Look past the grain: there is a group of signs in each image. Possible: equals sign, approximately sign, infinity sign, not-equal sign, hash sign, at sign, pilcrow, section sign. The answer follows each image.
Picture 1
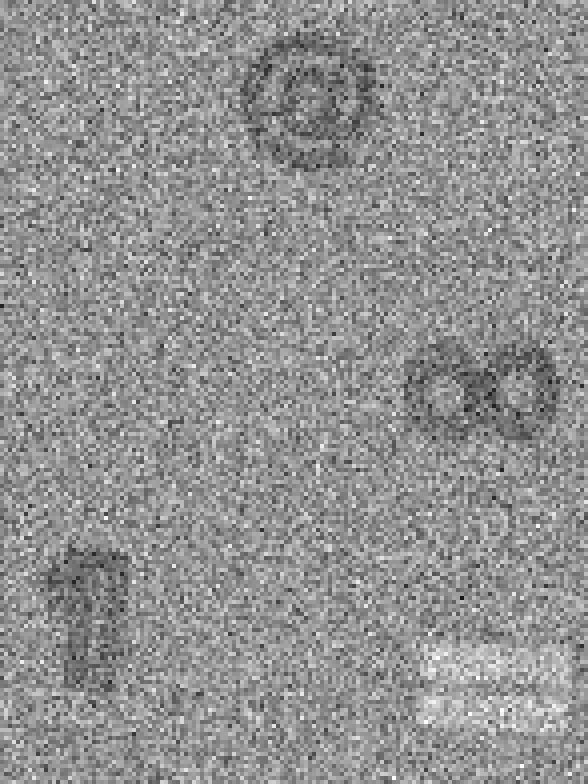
top middle: dark at sign; middle right: dark infinity sign; bottom left: dark pilcrow; bottom right: light equals sign
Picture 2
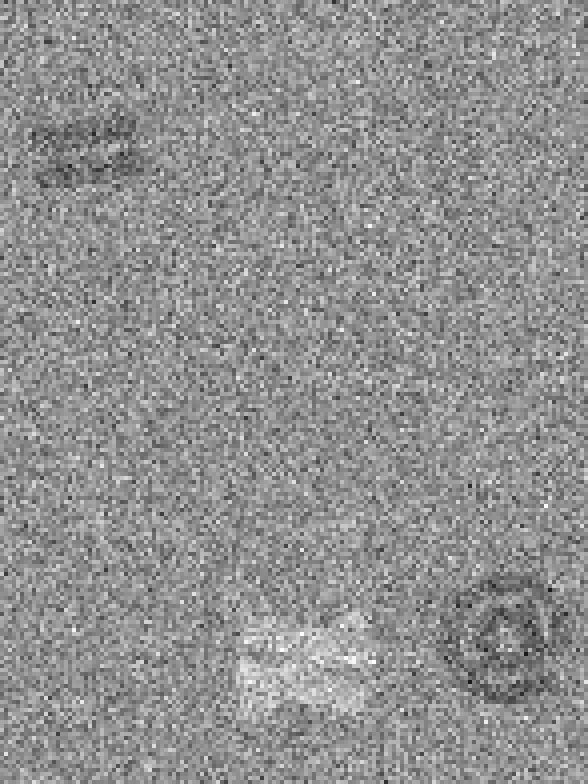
top left: dark equals sign; bottom middle: light not-equal sign; bottom right: dark at sign
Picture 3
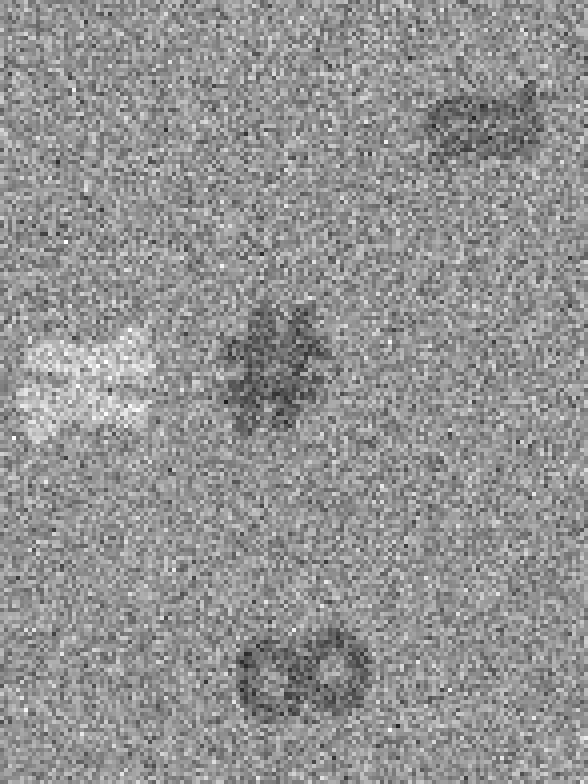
top right: dark approximately sign; middle left: light not-equal sign; centre: dark hash sign; bottom middle: dark infinity sign
